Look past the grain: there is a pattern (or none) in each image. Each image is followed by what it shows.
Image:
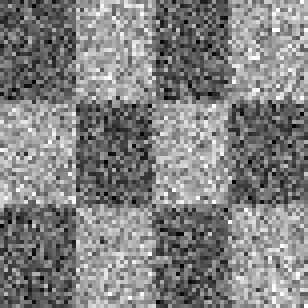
a checkerboard
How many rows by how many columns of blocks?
3 by 4
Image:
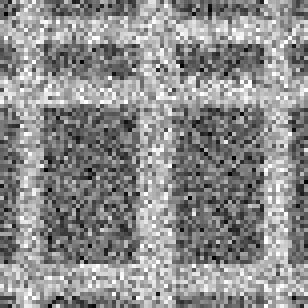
bands of rows crossing bands of columns
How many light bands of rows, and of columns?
3 and 3
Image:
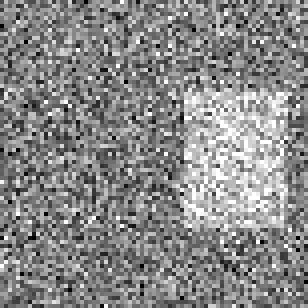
one block
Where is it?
middle right
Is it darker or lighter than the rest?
lighter
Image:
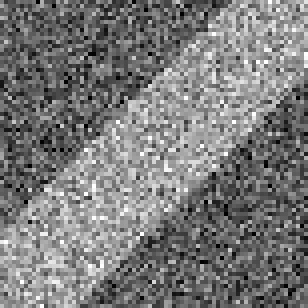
a diagonal band
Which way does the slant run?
bottom left to top right
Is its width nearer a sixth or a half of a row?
a half
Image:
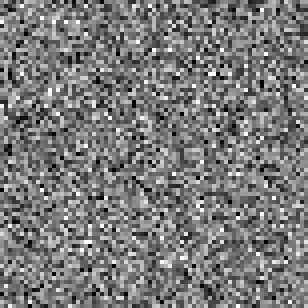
only noise
